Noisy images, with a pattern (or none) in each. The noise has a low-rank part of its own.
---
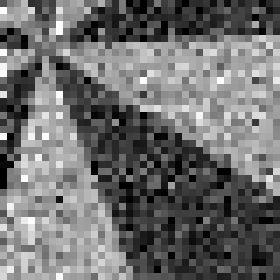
spokes from one point
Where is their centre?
top left
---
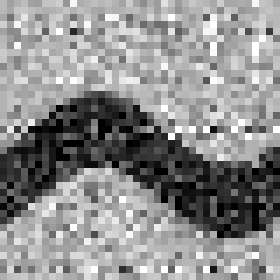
a wavy band
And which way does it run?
left to right
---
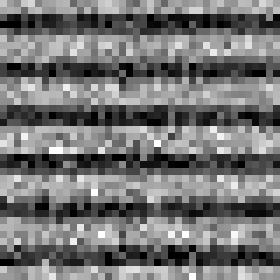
horizontal stripes
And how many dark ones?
6
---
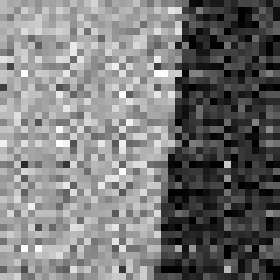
a sharp edge
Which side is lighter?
left
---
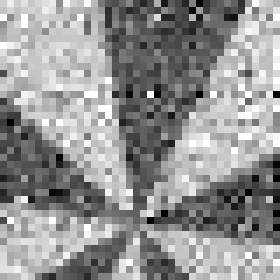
spokes from one point
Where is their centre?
bottom middle
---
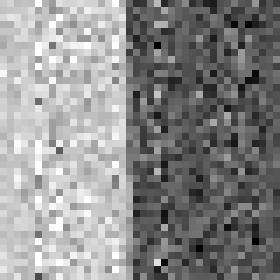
a sharp edge
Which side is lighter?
left
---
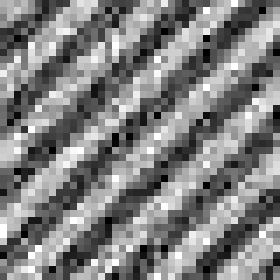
diagonal stripes
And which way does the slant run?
bottom left to top right
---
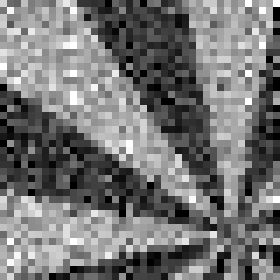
spokes from one point
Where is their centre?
bottom right
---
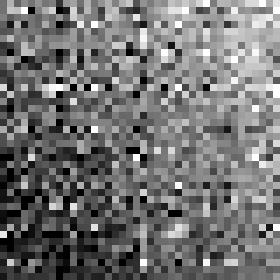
a smooth slope
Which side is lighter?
top right
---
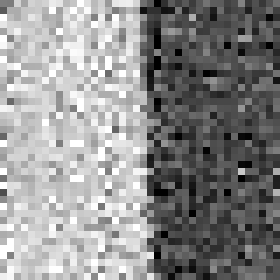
a sharp edge
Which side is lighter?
left
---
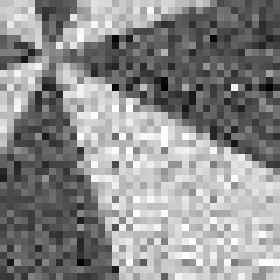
spokes from one point
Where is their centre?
top left
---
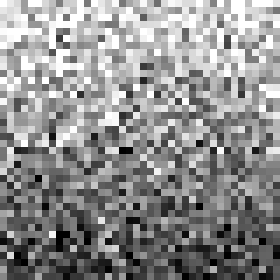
a smooth slope
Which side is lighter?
top
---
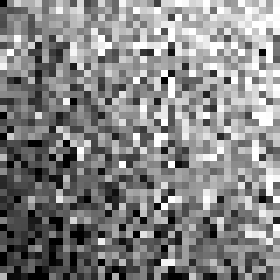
a smooth slope
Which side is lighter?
top right
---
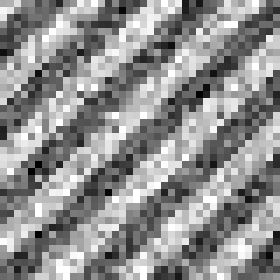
diagonal stripes
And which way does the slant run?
bottom left to top right
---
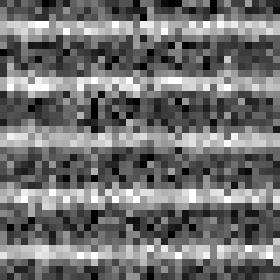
horizontal stripes
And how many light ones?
5
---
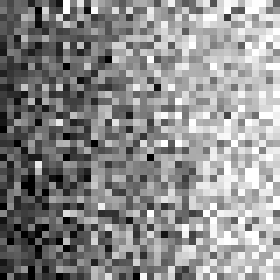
a smooth slope
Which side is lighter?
right
